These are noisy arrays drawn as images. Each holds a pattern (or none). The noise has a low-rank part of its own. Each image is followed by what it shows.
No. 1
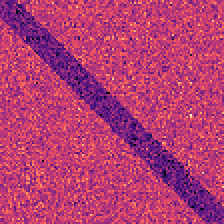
a diagonal band
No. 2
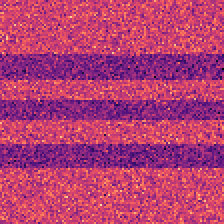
bands of rows
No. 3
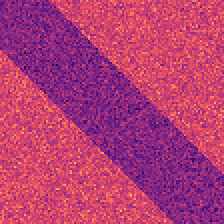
a diagonal band
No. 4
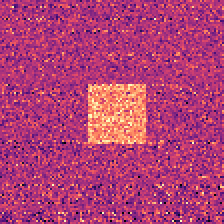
one block
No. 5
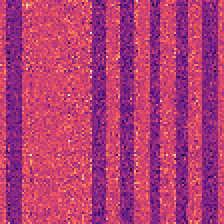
bands of columns
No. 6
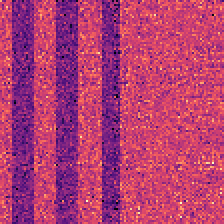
bands of columns
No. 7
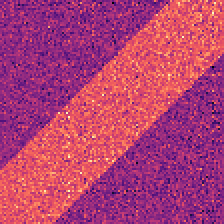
a diagonal band
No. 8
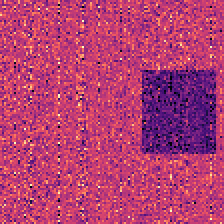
one block
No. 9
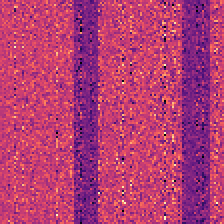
bands of columns
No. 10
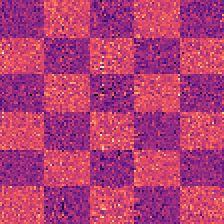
a checkerboard
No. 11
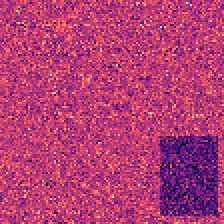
one block
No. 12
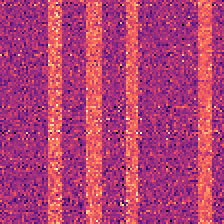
bands of columns
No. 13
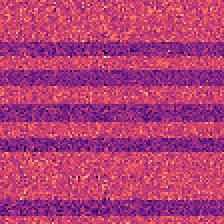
bands of rows
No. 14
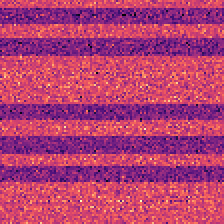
bands of rows
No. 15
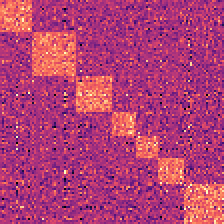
blocks along the diagonal
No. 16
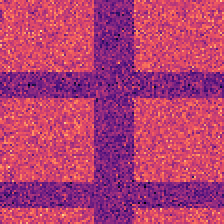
bands of rows crossing bands of columns
